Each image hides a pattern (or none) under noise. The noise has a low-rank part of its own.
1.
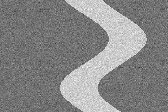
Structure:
a wavy band
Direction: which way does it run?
top to bottom
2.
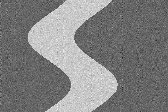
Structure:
a wavy band
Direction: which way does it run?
top to bottom
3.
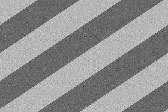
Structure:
diagonal stripes
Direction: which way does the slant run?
bottom left to top right
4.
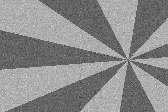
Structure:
spokes from one point
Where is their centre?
middle right
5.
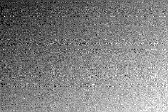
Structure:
a smooth slope
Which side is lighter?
bottom right
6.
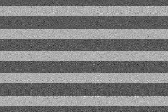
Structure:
horizontal stripes
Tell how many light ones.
5
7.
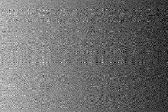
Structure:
a smooth slope
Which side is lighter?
left
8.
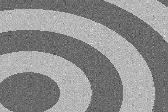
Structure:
rings round one point
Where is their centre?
bottom left
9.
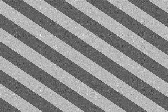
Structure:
diagonal stripes
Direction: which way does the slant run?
top left to bottom right
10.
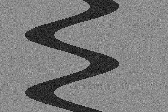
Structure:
a wavy band
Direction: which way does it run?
top to bottom
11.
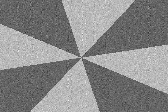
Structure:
spokes from one point
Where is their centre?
centre
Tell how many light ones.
4
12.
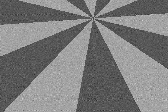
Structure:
spokes from one point
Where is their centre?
top middle
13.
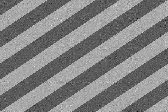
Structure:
diagonal stripes
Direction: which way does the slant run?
bottom left to top right
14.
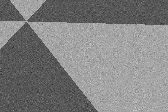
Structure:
spokes from one point
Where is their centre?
top left
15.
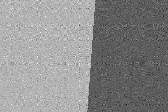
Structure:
a sharp edge
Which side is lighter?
left
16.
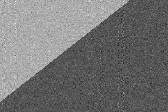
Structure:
a sharp edge
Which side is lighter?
top left
